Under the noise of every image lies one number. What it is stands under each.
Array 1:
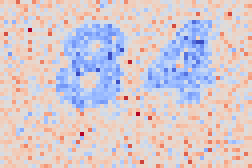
84
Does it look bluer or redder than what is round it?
bluer
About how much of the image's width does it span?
two thirds
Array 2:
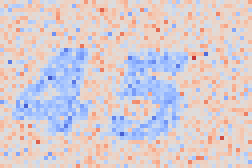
45
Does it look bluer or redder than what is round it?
bluer
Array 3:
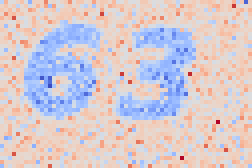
63
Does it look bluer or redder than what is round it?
bluer
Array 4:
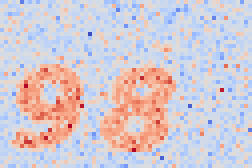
98
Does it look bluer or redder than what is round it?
redder
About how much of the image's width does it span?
two thirds
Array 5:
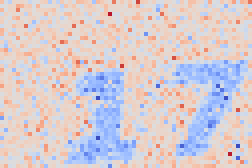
17
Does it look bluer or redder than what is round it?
bluer
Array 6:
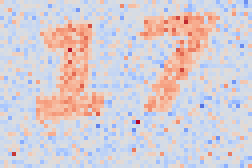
17
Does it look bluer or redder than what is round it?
redder
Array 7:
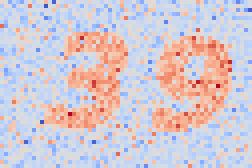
39
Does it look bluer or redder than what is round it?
redder
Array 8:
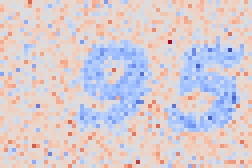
95
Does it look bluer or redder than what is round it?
bluer
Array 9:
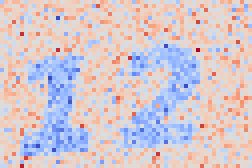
12
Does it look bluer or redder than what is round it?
bluer
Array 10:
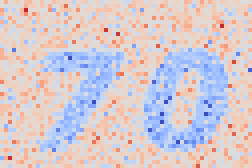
70
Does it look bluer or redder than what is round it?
bluer
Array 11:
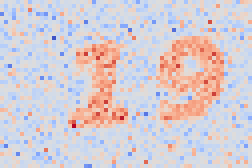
19
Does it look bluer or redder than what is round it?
redder
